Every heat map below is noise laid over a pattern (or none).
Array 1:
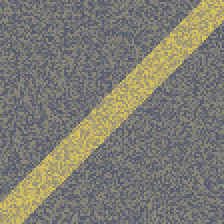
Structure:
a diagonal band
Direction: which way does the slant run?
bottom left to top right
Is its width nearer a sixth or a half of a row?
a sixth
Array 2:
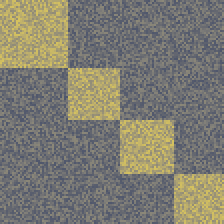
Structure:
blocks along the diagonal
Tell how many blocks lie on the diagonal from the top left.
4
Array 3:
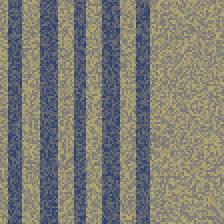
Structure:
bands of columns
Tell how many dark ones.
5
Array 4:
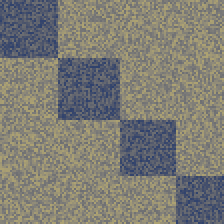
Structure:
blocks along the diagonal
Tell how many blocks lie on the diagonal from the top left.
4
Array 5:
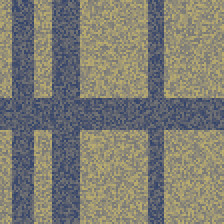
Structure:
bands of rows crossing bands of columns
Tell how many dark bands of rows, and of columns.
1 and 3
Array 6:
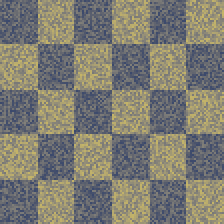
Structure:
a checkerboard
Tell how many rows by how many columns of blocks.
5 by 6
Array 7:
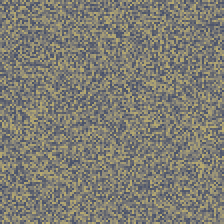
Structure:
only noise
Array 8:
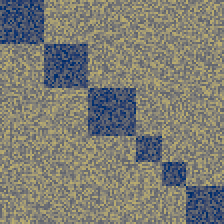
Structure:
blocks along the diagonal
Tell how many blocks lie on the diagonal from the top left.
6
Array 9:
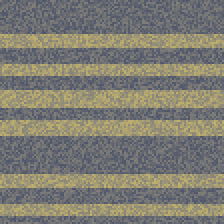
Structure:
bands of rows
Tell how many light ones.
6
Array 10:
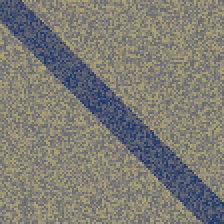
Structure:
a diagonal band
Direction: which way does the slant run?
top left to bottom right
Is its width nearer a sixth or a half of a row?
a sixth
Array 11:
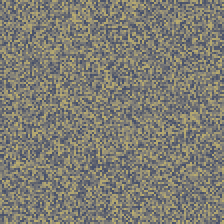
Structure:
only noise
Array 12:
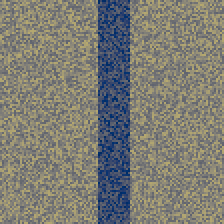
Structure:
one band of columns
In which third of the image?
middle
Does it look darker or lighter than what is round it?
darker
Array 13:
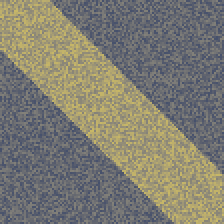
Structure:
a diagonal band
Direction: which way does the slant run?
top left to bottom right
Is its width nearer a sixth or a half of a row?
a half
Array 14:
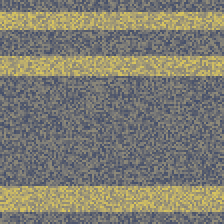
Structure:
bands of rows
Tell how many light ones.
3
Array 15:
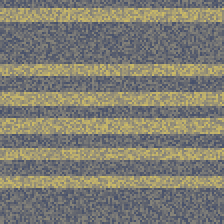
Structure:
bands of rows
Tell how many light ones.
6
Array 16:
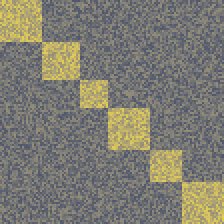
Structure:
blocks along the diagonal
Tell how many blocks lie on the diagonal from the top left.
6
